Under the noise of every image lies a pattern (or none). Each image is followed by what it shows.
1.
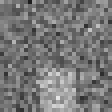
one block
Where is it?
bottom middle
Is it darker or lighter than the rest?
lighter
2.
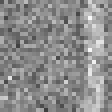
one band of columns
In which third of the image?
right
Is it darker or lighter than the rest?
lighter
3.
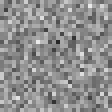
only noise
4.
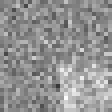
one block
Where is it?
bottom right
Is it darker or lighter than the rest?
lighter
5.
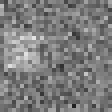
one block
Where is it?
middle left
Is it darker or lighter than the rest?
lighter
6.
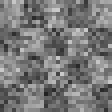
a checkerboard
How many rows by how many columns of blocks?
4 by 5
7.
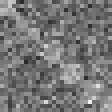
blocks along the diagonal
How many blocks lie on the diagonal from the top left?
7
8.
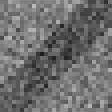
a diagonal band
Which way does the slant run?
bottom left to top right
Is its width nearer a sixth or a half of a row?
a half
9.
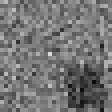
one block
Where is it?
bottom right
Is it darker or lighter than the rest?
darker
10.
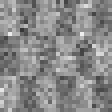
a checkerboard
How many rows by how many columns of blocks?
3 by 6
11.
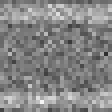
bands of rows
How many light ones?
2
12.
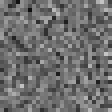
only noise
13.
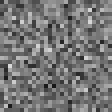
only noise
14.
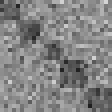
blocks along the diagonal
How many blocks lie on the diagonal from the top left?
5
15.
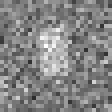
one block
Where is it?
centre
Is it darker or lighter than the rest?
lighter
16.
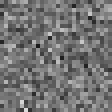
only noise
